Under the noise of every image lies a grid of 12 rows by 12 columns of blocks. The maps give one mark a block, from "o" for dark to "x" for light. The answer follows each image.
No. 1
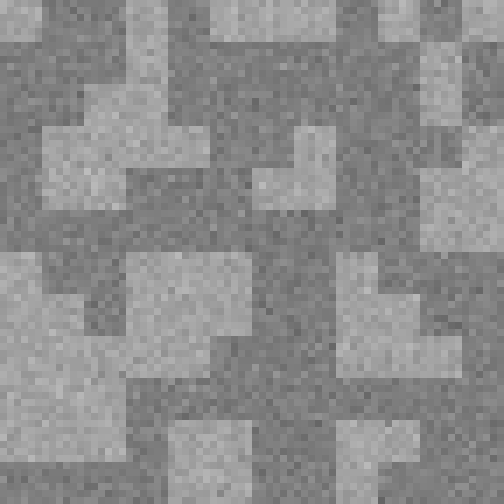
x o o x o x x x o x o x
o o o x o o o o o o x o
o o x x o o o o o o x o
o x x x x o o x o o o x
o x x o o o x x o o x x
o o o o o o o o o o x x
x o o x x x o o x o o o
x x o x x x o o x x o o
x x x x x o o o x x x o
x x x o o o o o o o o o
x x x o x x o o x x o o
o o o o x x o o x o o o
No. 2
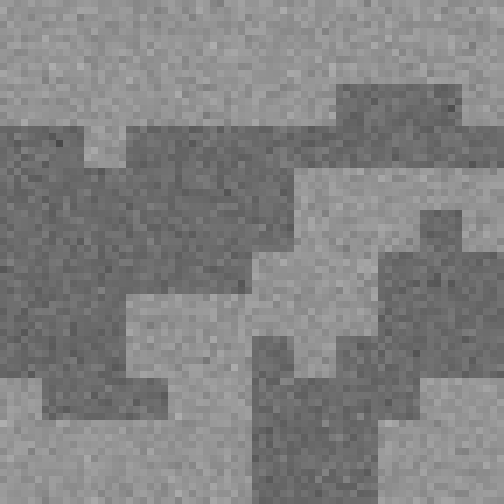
x x x x x x x x x x x x
x x x x x x x x x x x x
x x x x x x x x o o o x
o o x o o o o o o o o o
o o o o o o o x x x x x
o o o o o o o x x x o x
o o o o o o x x x o o o
o o o x x x x x x o o o
o o o x x x o x o o o o
x o o o x x o o o o x x
x x x x x x o o o x x x
x x x x x x o o o x x x
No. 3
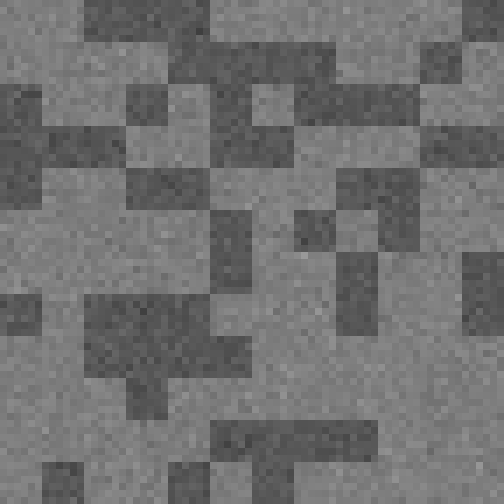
x x o o o x x x x x x o
x x x x o o o o x x o x
o x x o x o x o o o x x
o o o x x o o x x x o o
o x x o o x x x o o x x
x x x x x o x o x o x x
x x x x x o x x o x x o
o x o o o x x x o x x o
x x o o o o x x x x x x
x x x o x x x x x x x x
x x x x x o o o o x x x
x o x x o x o x x x x x
